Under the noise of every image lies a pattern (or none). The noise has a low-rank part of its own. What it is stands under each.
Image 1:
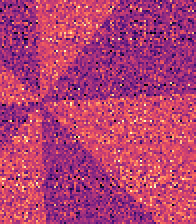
spokes from one point
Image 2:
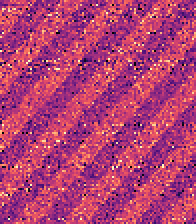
diagonal stripes
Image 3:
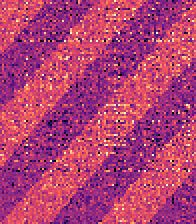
diagonal stripes
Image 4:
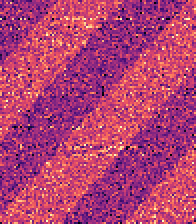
diagonal stripes
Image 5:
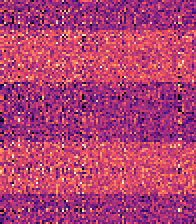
horizontal stripes
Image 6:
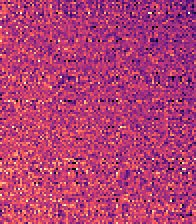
a smooth slope
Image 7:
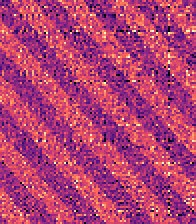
diagonal stripes
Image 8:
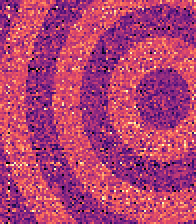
rings round one point
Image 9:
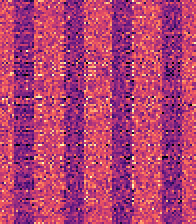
vertical stripes
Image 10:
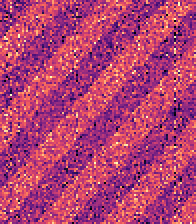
diagonal stripes
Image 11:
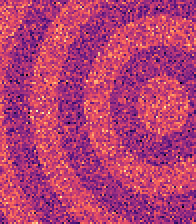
rings round one point
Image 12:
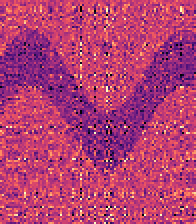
a wavy band
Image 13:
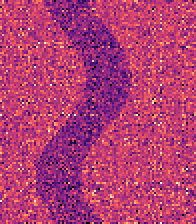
a wavy band
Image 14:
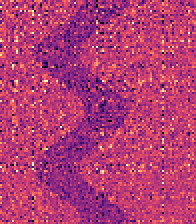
a wavy band
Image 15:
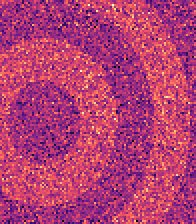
rings round one point
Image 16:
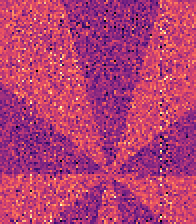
spokes from one point
